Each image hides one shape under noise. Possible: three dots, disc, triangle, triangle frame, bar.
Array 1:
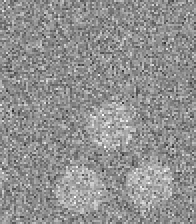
light three dots
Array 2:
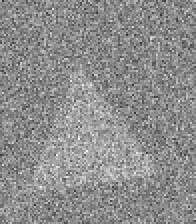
light triangle
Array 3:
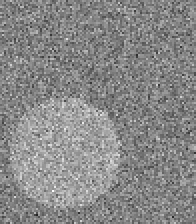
light disc
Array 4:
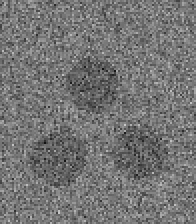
dark three dots
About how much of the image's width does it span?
two thirds
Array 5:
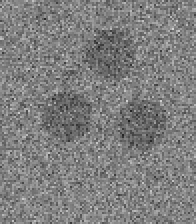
dark three dots
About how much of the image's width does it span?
two thirds
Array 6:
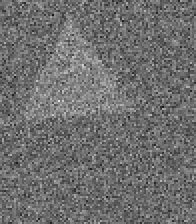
light triangle
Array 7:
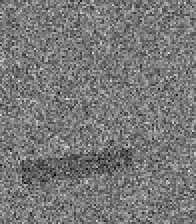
dark bar
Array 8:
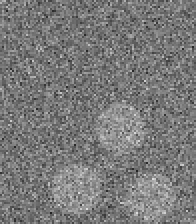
light three dots
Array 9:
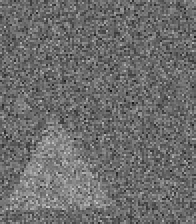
light triangle
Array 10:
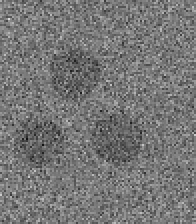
dark three dots
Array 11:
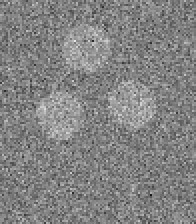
light three dots
